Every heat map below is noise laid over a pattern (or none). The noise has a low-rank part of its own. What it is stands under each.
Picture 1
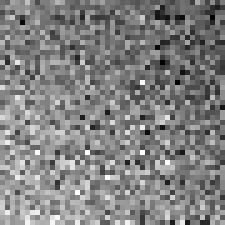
a smooth slope
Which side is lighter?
bottom left
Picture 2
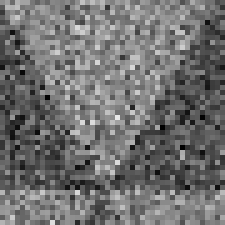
spokes from one point
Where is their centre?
bottom middle
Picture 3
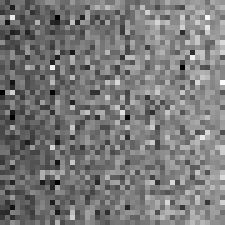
a smooth slope
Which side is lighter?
right
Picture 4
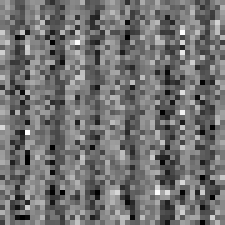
vertical stripes
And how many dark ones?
6
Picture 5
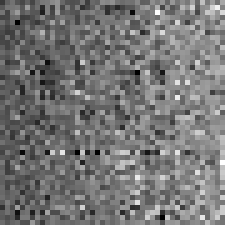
a smooth slope
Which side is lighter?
right
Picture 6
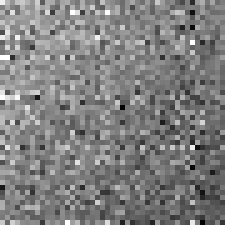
a smooth slope
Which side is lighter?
top left
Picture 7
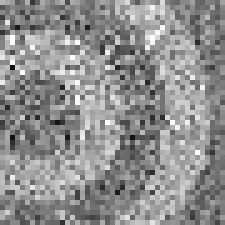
rings round one point
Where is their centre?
middle left
